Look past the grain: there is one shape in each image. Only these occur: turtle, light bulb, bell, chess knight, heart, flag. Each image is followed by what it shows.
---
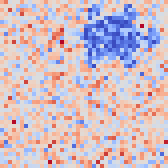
turtle
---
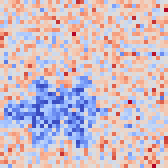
turtle
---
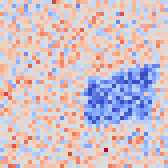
flag
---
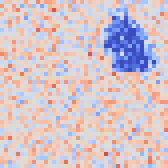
chess knight
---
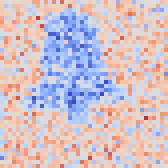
bell
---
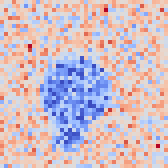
light bulb
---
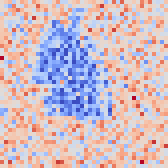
chess knight
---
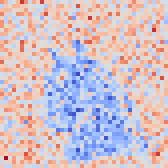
chess knight
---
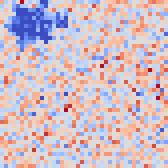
turtle
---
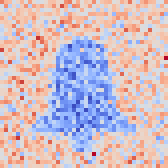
bell
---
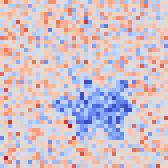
turtle
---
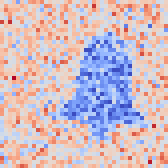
bell
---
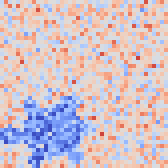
turtle
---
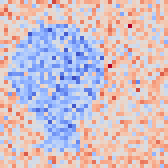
light bulb
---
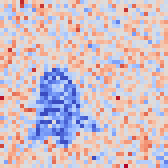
bell
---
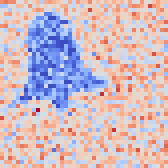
bell
